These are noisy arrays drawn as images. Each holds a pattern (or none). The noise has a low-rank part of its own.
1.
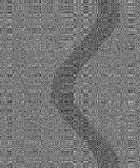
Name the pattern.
a wavy band
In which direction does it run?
top to bottom
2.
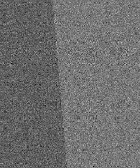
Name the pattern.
a sharp edge
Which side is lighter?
right
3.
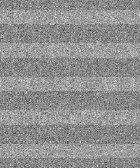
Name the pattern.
horizontal stripes
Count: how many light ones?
5
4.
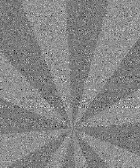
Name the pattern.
spokes from one point
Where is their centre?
bottom middle
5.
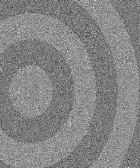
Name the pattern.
rings round one point
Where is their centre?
middle left
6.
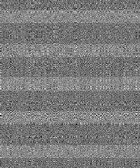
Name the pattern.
horizontal stripes
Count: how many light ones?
5
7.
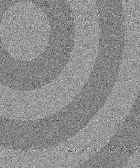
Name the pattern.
rings round one point
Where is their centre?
top left
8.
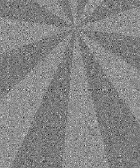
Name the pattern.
spokes from one point
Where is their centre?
top middle
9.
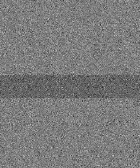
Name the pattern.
one horizontal stripe
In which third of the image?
middle
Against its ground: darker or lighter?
darker
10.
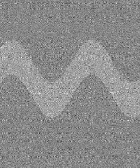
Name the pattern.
a wavy band
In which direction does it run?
left to right
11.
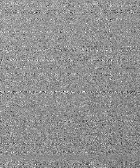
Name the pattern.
a smooth slope
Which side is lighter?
top left
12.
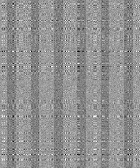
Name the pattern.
vertical stripes
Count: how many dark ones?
6
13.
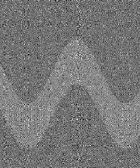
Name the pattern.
a wavy band
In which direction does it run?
left to right
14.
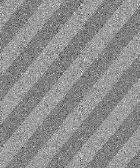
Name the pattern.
diagonal stripes
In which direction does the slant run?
bottom left to top right
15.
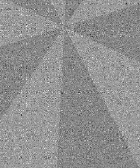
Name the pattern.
spokes from one point
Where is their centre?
top middle
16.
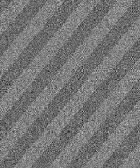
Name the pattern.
diagonal stripes
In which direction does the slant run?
bottom left to top right
